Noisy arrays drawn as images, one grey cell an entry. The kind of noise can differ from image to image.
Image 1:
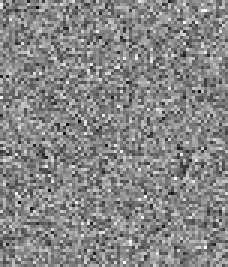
independent entries
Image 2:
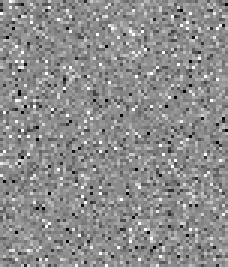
heavy tails
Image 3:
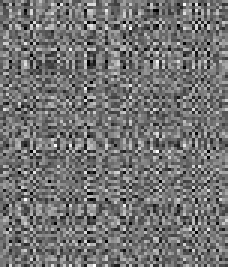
low rank plus noise
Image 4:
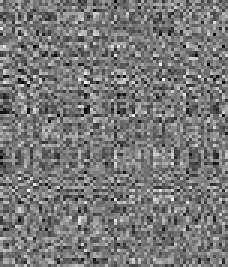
low rank plus noise
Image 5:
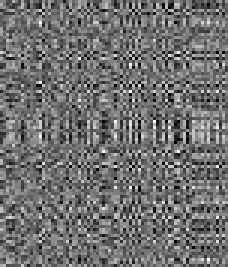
low rank plus noise
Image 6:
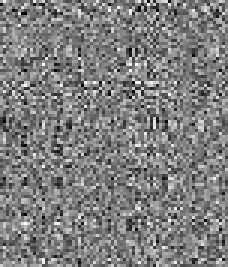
low rank plus noise
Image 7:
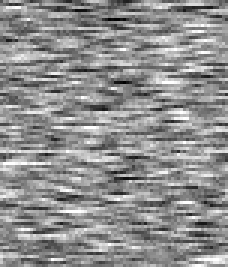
streaked along the rows
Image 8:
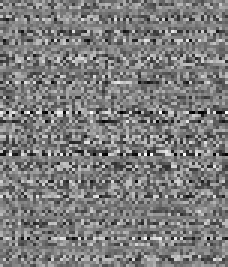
rows of uneven size
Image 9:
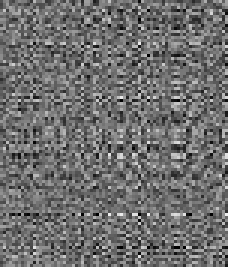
low rank plus noise
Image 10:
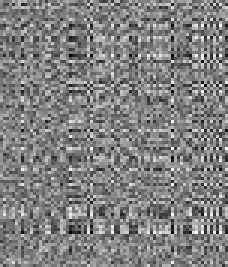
low rank plus noise
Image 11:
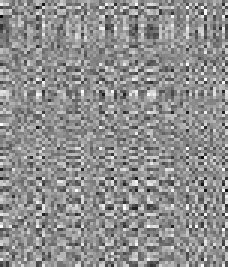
low rank plus noise
